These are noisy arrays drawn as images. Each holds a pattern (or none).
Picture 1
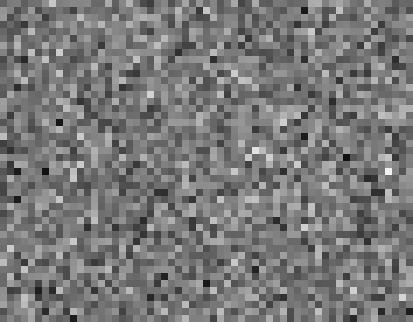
only noise
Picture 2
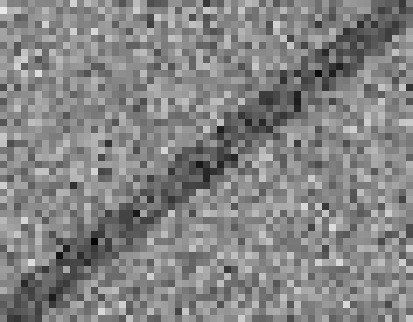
a diagonal band
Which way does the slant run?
bottom left to top right
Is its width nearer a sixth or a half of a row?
a sixth
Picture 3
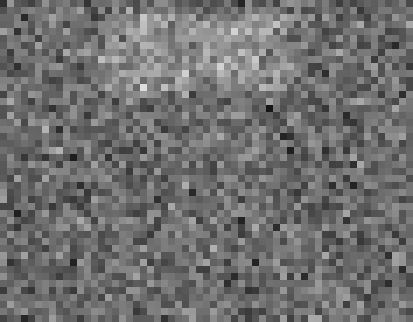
one block
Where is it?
top middle
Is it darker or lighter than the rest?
lighter
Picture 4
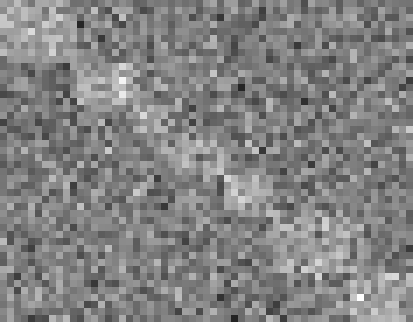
blocks along the diagonal
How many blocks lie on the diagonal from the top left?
7
